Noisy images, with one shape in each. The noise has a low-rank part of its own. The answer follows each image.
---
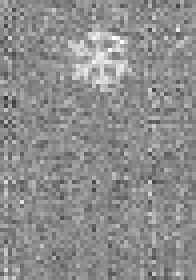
snowflake
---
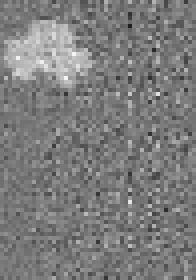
car
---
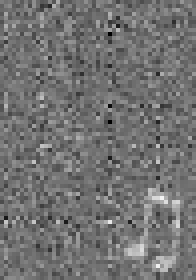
pair of musical notes
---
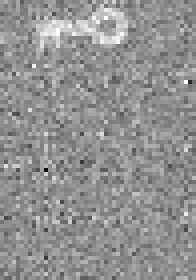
key
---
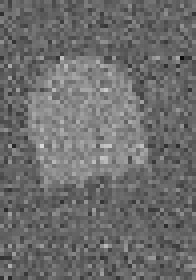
ghost
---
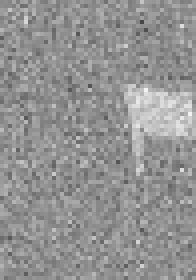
flag
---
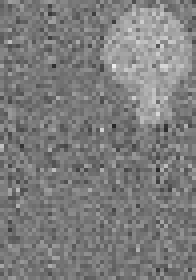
light bulb
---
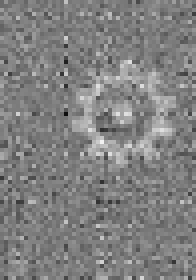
gear
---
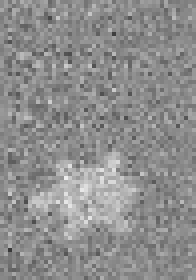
turtle
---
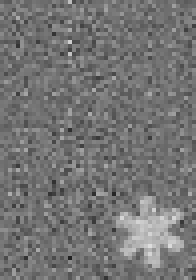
asterisk
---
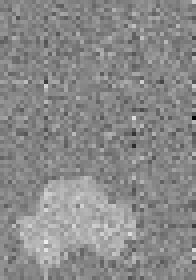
car
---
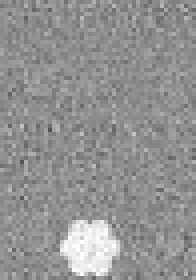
flower
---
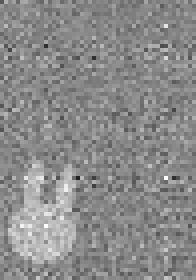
rabbit's head
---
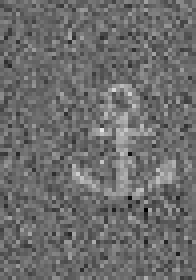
anchor
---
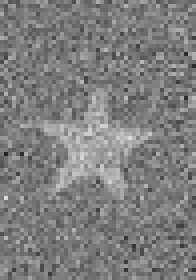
star
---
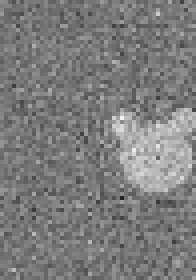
bear's head
